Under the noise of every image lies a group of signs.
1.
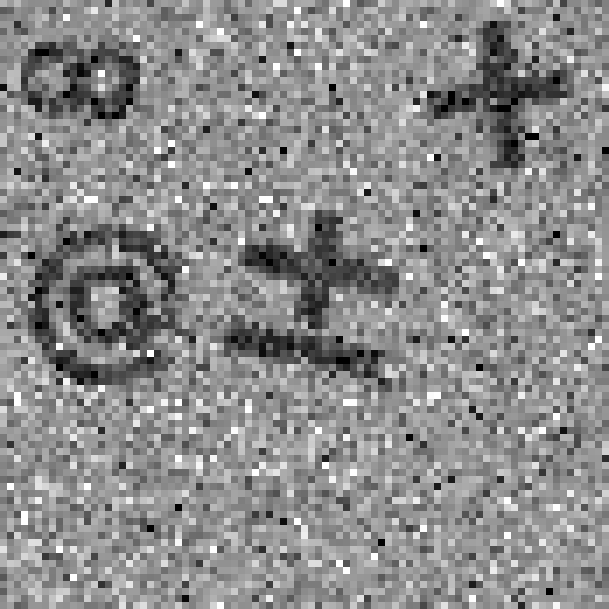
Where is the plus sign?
top right
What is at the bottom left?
nothing
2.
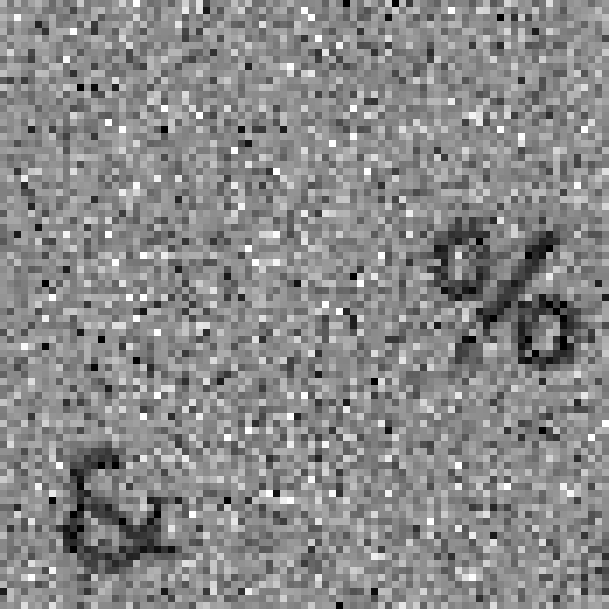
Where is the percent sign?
middle right
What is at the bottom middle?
nothing
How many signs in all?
2
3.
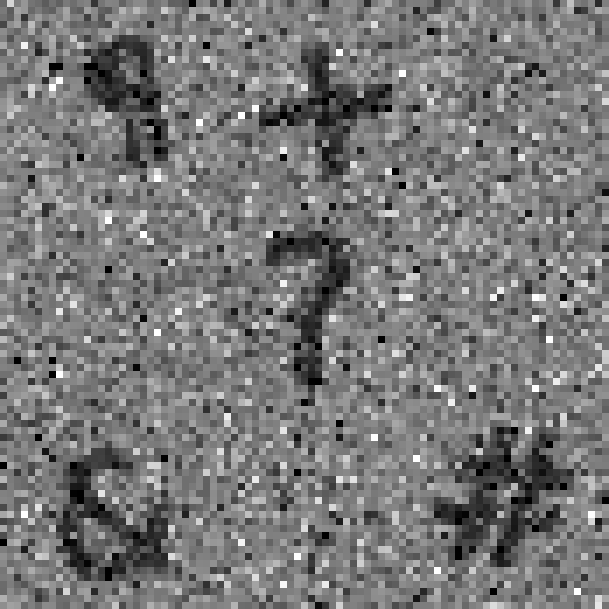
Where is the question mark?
centre
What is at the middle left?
nothing
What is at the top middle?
plus sign
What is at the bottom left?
ampersand
